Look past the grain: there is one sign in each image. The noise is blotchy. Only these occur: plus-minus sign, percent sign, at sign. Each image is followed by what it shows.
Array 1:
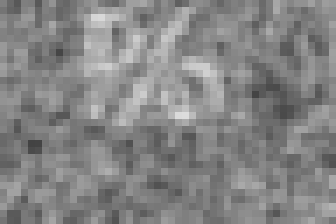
light percent sign
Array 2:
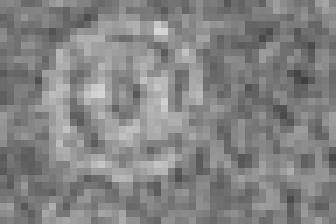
light at sign
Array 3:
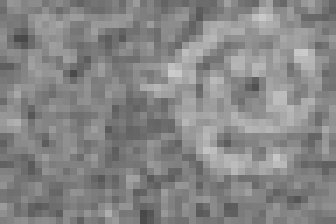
light at sign
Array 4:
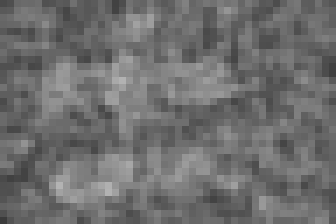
light plus-minus sign
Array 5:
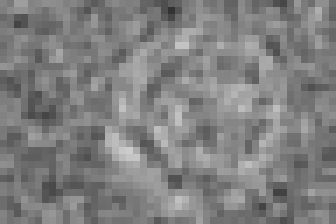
light at sign
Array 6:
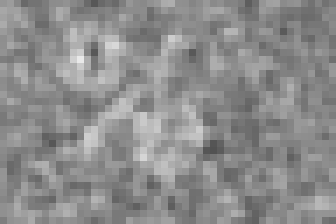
light percent sign
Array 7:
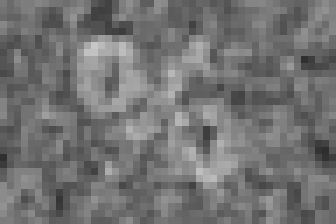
light percent sign
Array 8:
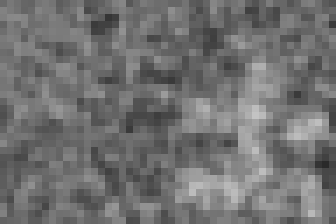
light plus-minus sign
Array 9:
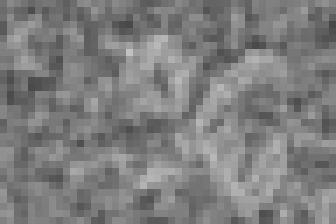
light percent sign
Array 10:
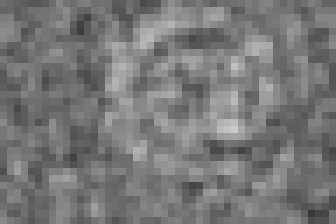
light at sign
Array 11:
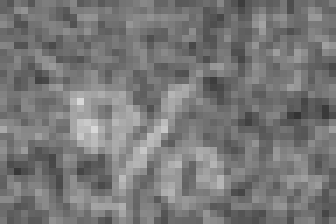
light percent sign
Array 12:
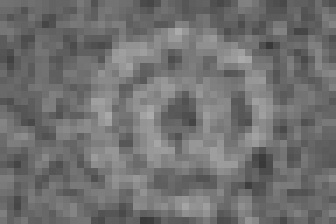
light at sign
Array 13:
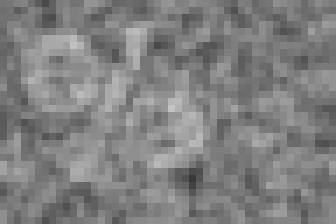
light percent sign
